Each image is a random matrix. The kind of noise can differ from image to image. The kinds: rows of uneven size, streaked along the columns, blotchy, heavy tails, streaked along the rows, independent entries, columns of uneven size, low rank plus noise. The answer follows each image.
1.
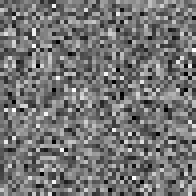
low rank plus noise
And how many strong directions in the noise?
two
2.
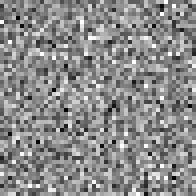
independent entries
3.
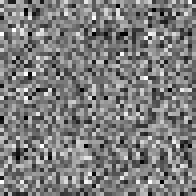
low rank plus noise
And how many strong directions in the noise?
five to eight
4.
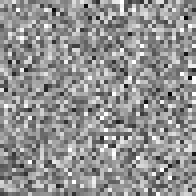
independent entries
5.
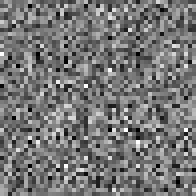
low rank plus noise
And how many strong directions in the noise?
three or four
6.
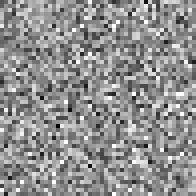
independent entries
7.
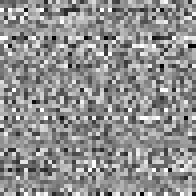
rows of uneven size
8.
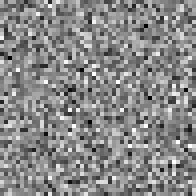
independent entries
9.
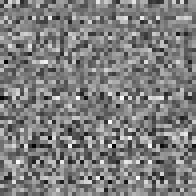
rows of uneven size
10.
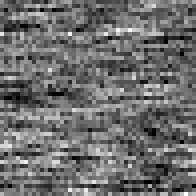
streaked along the rows
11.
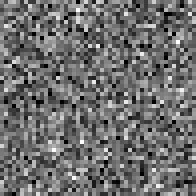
independent entries
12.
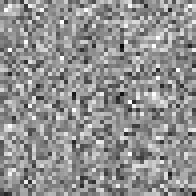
low rank plus noise
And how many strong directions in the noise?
five to eight
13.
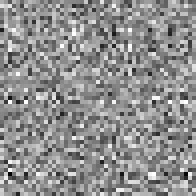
low rank plus noise
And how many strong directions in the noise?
two
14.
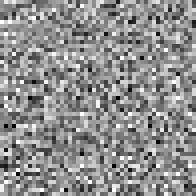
low rank plus noise
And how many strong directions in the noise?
two
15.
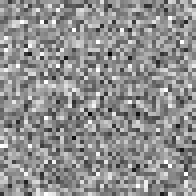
low rank plus noise
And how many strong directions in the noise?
five to eight
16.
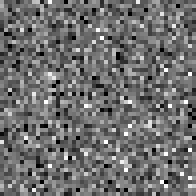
heavy tails
